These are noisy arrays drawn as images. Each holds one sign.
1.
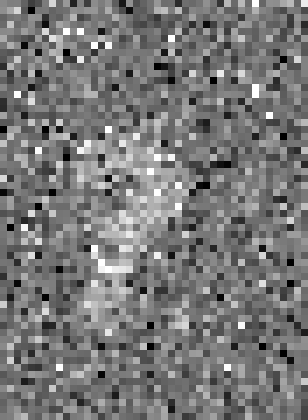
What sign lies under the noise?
question mark
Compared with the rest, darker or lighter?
lighter
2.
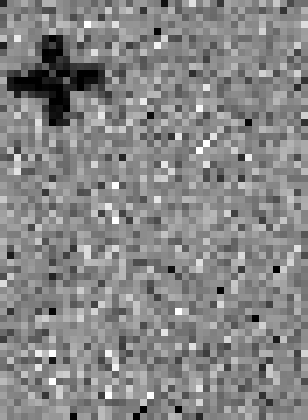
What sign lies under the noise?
plus sign
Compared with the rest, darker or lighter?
darker
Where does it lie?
top left
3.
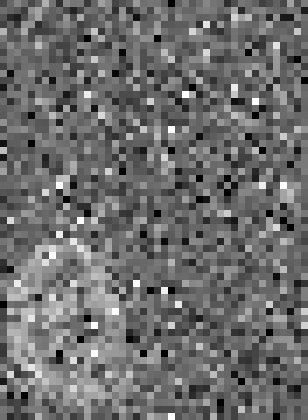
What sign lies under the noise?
at sign
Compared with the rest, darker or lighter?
lighter
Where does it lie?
bottom left
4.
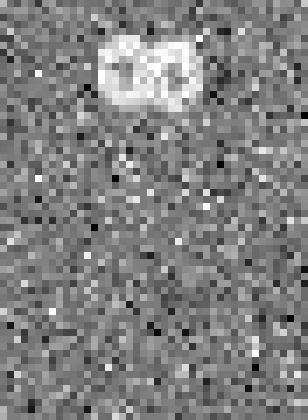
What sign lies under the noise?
infinity sign
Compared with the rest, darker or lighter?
lighter
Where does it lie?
top middle
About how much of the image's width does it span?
a third
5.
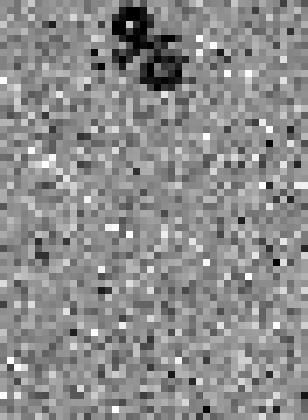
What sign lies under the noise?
percent sign
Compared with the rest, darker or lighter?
darker
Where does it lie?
top middle
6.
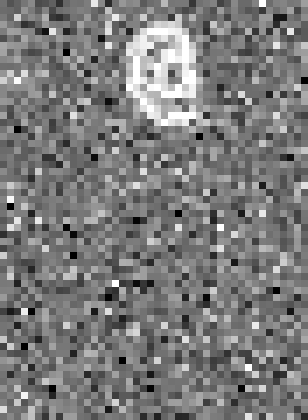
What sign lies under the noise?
at sign
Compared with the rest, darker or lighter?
lighter
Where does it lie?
top middle
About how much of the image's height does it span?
a quarter
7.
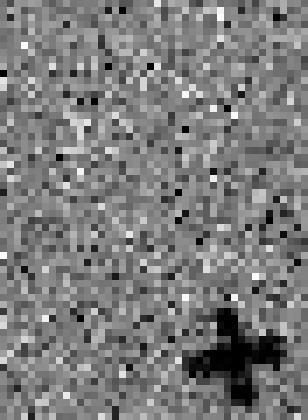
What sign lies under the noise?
plus sign
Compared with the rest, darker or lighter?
darker
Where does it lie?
bottom right
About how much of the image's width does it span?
a third
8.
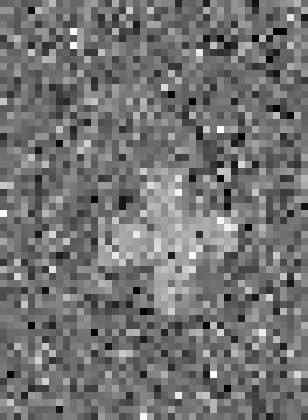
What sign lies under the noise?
plus sign
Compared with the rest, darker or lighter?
lighter
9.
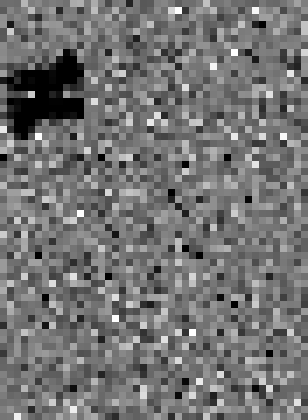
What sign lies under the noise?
not-equal sign
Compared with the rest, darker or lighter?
darker
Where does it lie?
top left
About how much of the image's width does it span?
a quarter
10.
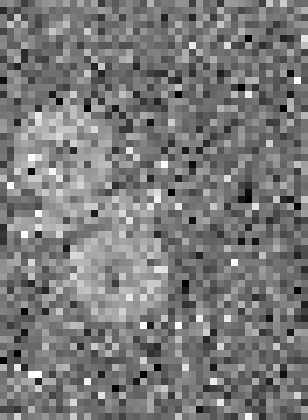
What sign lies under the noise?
percent sign
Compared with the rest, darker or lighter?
lighter
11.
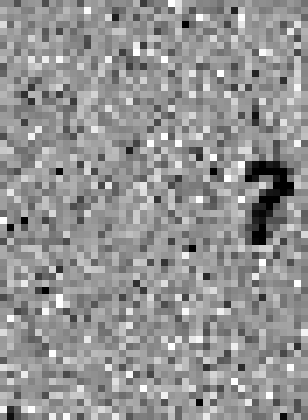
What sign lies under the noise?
question mark
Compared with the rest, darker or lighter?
darker
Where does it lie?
middle right
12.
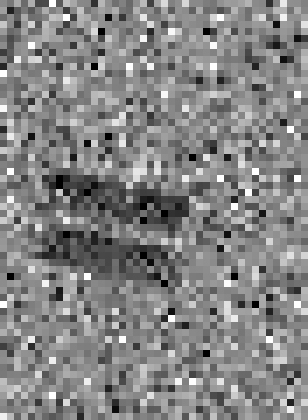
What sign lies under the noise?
equals sign
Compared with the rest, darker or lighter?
darker
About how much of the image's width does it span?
half
